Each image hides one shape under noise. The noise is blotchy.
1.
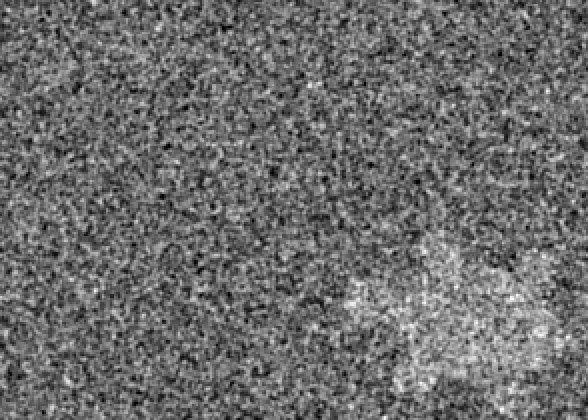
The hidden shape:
turtle
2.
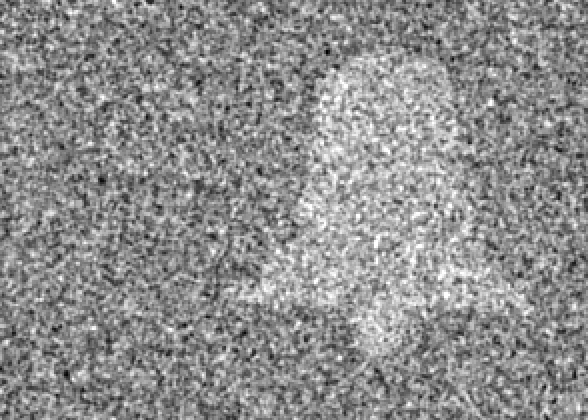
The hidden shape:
bell
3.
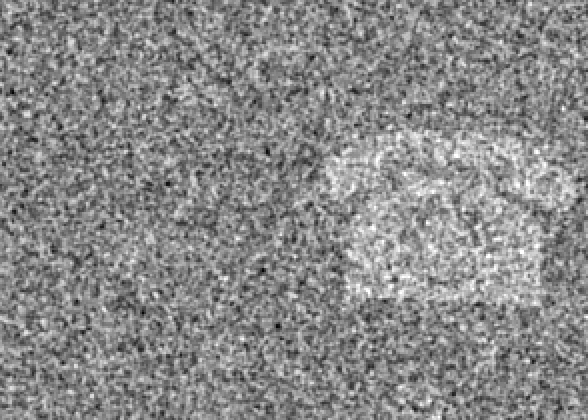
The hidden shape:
telephone
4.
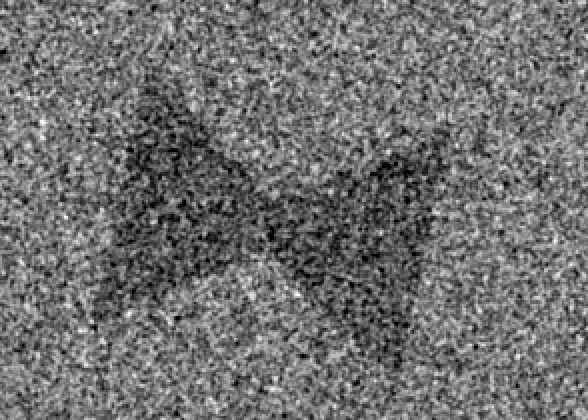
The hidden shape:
bow tie
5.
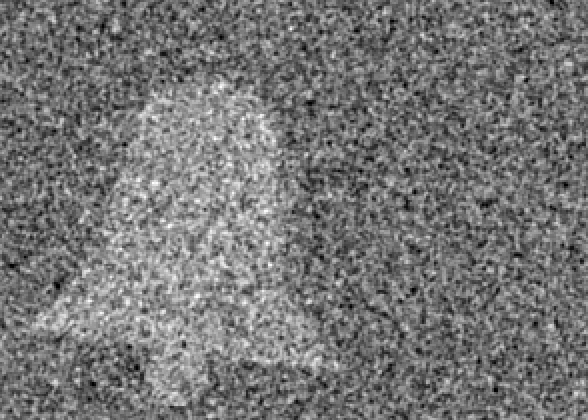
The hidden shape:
bell
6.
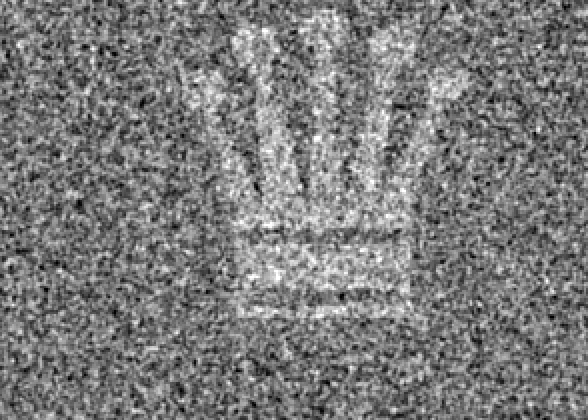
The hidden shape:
chess queen
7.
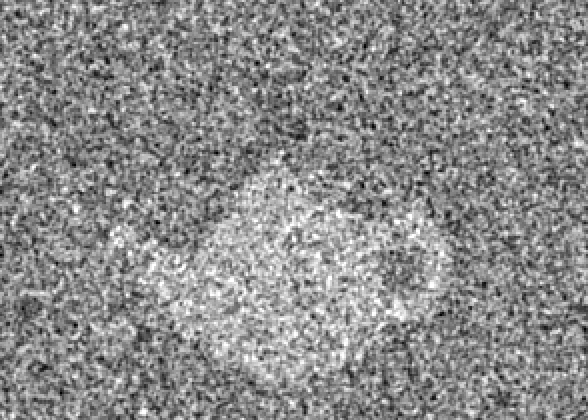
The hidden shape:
teapot
